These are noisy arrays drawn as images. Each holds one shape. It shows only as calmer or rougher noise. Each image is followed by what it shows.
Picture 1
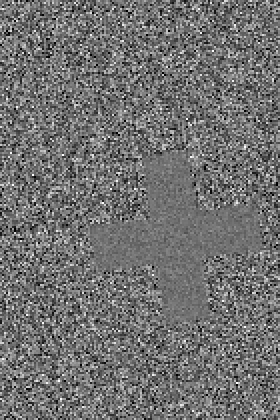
cross
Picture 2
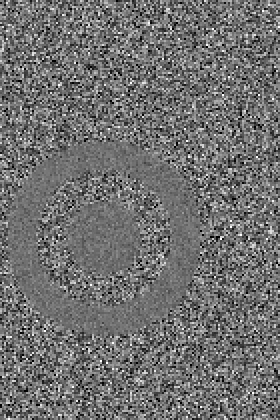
bullseye
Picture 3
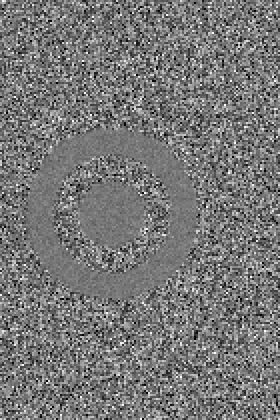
bullseye
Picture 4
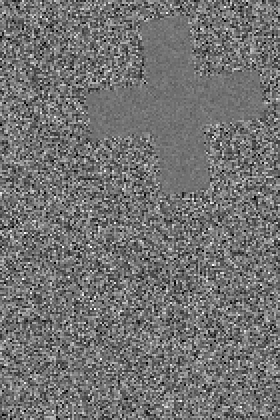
cross
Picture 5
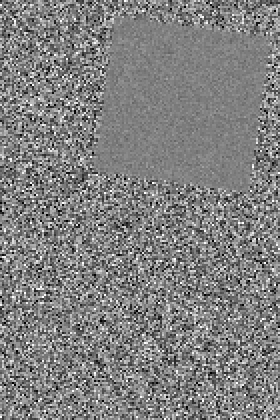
square
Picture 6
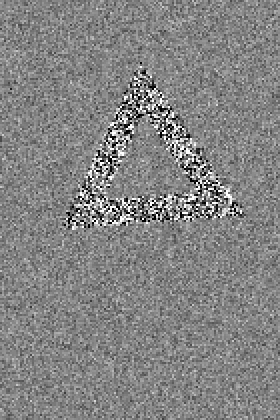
triangle frame
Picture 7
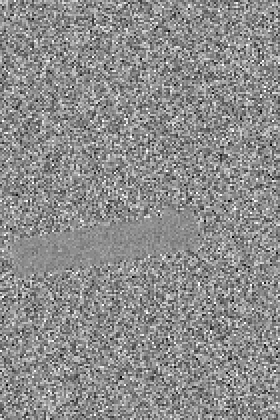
bar
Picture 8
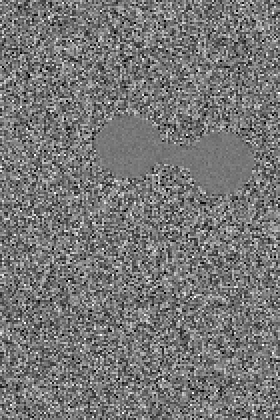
dumbbell
